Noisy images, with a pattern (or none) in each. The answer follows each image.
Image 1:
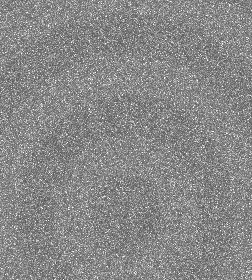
rings round one point
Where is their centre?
bottom middle
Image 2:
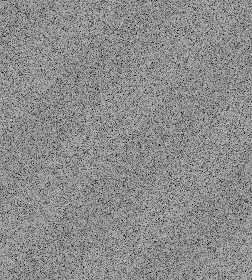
diagonal stripes
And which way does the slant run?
bottom left to top right
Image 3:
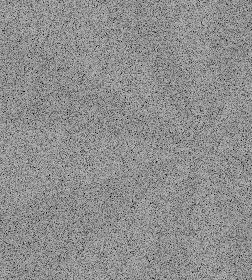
spokes from one point
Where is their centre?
middle right
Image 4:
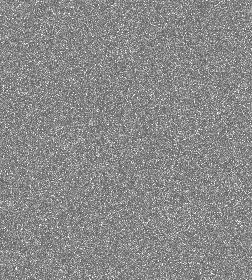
only noise
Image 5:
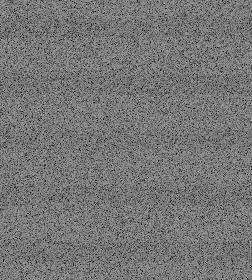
horizontal stripes
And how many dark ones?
5
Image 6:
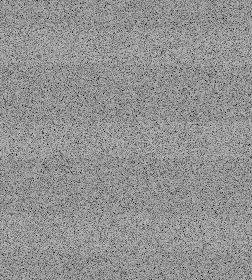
horizontal stripes
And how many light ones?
3
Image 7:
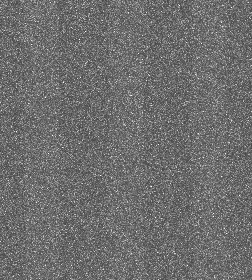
vertical stripes
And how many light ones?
3
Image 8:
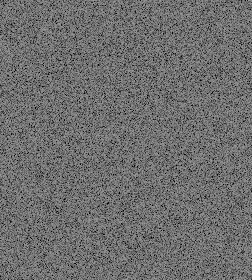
only noise
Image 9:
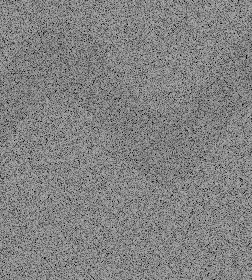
a wavy band
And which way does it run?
left to right
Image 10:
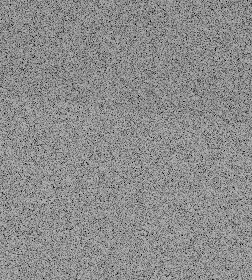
a sharp edge
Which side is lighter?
bottom
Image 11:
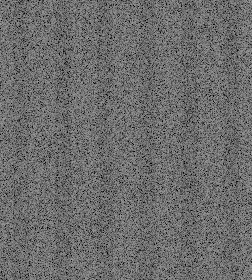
vertical stripes
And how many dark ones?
6
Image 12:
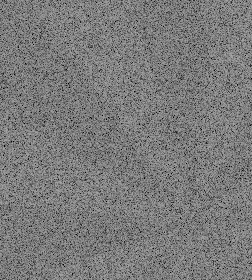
spokes from one point
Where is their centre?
bottom right
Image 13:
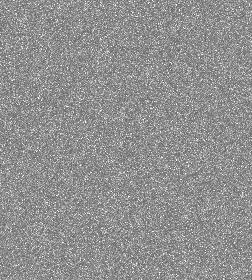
only noise
